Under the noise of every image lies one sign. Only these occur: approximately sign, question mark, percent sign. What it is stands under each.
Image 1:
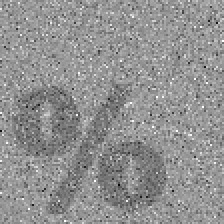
percent sign
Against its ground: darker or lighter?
darker
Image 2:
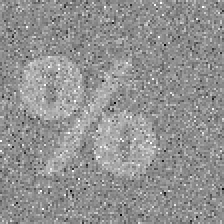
percent sign
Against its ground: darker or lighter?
lighter
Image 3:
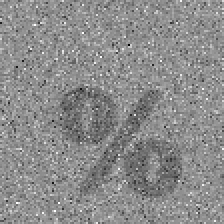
percent sign
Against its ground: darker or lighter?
darker
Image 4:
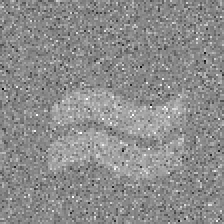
approximately sign
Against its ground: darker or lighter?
lighter
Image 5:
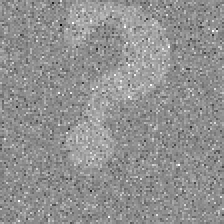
question mark
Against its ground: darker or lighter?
lighter
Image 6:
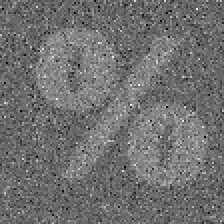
percent sign
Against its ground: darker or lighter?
lighter
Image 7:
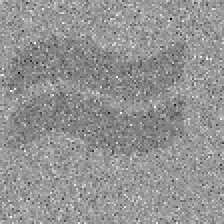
approximately sign
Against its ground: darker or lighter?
darker
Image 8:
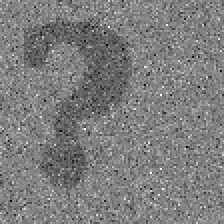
question mark
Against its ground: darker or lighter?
darker
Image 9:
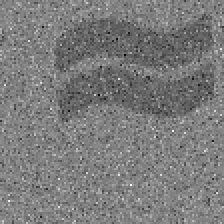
approximately sign
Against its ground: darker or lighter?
darker
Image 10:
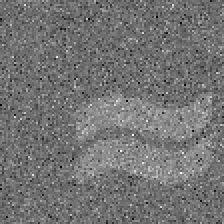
approximately sign
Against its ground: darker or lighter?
lighter
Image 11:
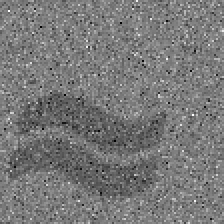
approximately sign
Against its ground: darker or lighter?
darker
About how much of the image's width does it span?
two thirds
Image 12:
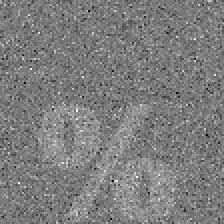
percent sign
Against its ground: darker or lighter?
lighter
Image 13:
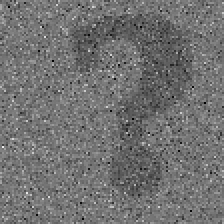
question mark
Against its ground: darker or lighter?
darker
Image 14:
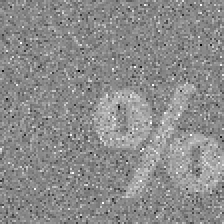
percent sign
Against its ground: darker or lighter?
lighter
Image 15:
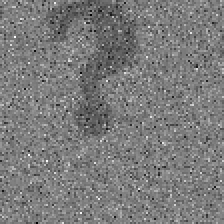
question mark
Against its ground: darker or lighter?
darker
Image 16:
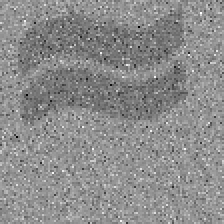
approximately sign
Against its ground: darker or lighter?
darker
